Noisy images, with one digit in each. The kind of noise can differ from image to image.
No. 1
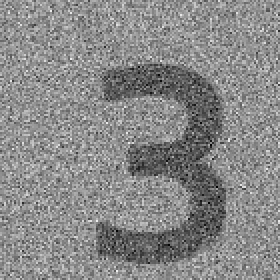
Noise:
low rank plus noise
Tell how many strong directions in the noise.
five to eight
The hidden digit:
3
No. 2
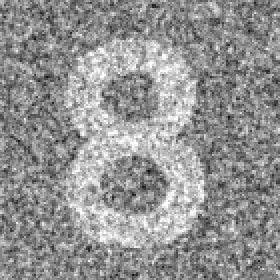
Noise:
blotchy
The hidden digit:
8
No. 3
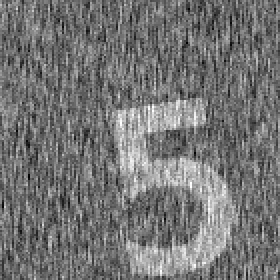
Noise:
streaked along the columns
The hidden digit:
5
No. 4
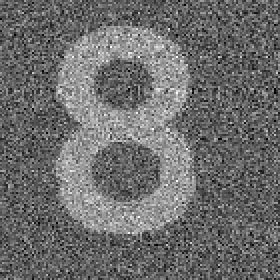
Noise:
low rank plus noise
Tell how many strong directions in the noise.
three or four
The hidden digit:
8
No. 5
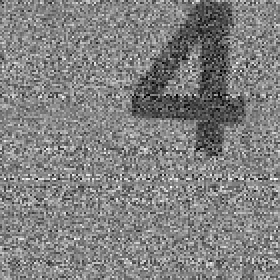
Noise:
rows of uneven size
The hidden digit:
4
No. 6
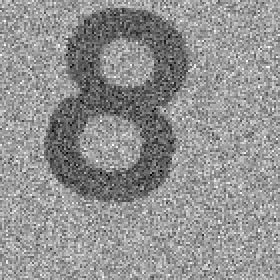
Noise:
independent entries
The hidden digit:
8
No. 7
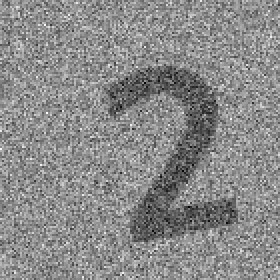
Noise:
independent entries
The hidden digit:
2
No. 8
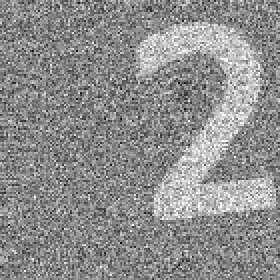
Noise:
low rank plus noise
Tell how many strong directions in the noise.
three or four
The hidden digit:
2
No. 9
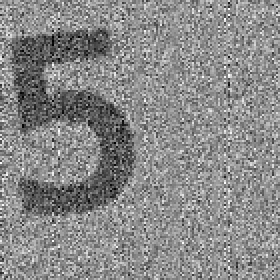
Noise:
columns of uneven size
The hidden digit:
5
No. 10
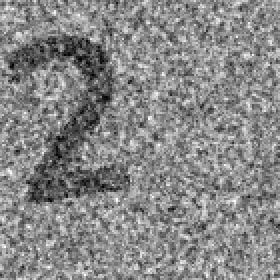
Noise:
blotchy
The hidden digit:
2
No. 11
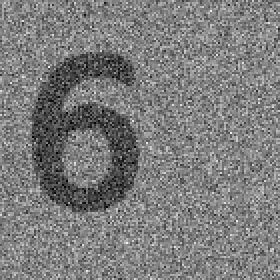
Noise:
independent entries
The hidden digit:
6
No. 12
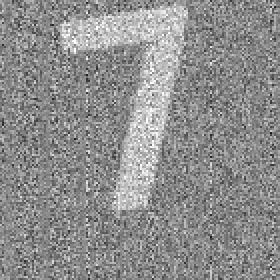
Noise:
columns of uneven size
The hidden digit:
7
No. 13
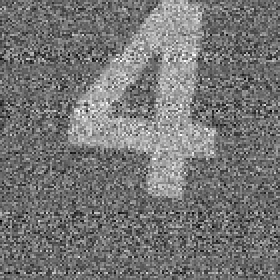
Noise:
rows of uneven size
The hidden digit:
4
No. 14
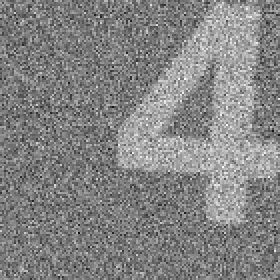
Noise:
low rank plus noise
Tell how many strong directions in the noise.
five to eight
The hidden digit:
4
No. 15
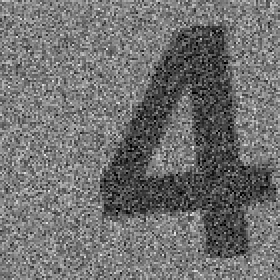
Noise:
independent entries
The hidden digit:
4
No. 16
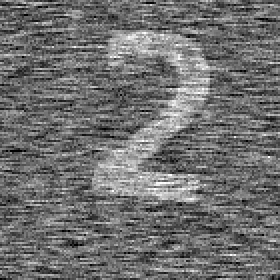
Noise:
streaked along the rows
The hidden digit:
2
